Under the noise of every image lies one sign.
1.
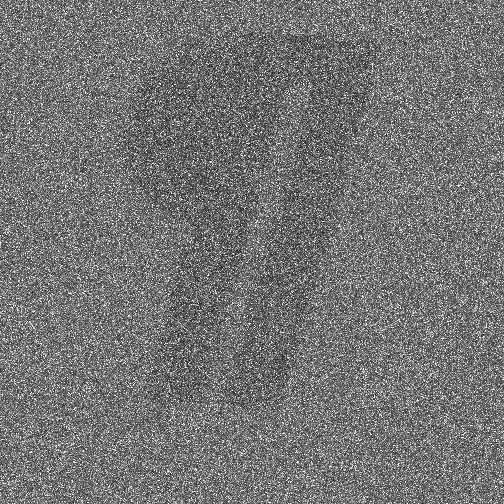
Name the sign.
pilcrow
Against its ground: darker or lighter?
darker
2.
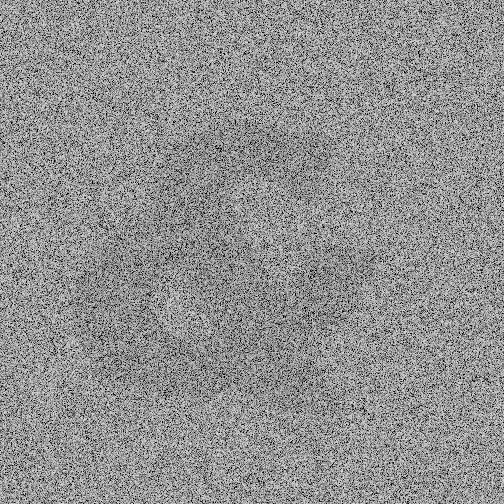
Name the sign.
ampersand
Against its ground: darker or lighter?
darker
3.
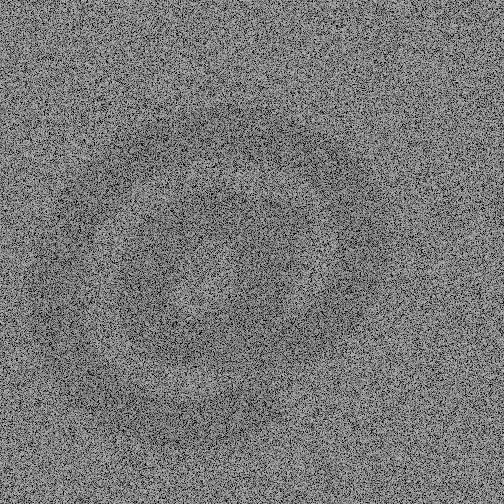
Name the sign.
at sign
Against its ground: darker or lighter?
darker
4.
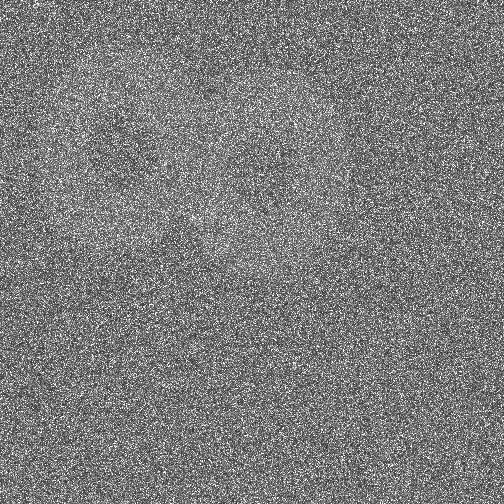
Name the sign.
infinity sign
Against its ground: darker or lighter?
lighter
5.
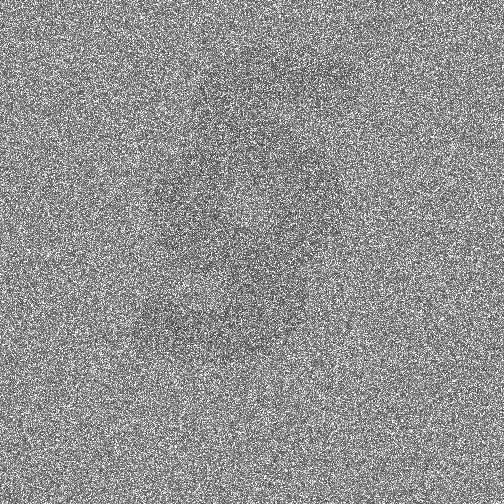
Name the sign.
section sign
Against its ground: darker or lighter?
darker
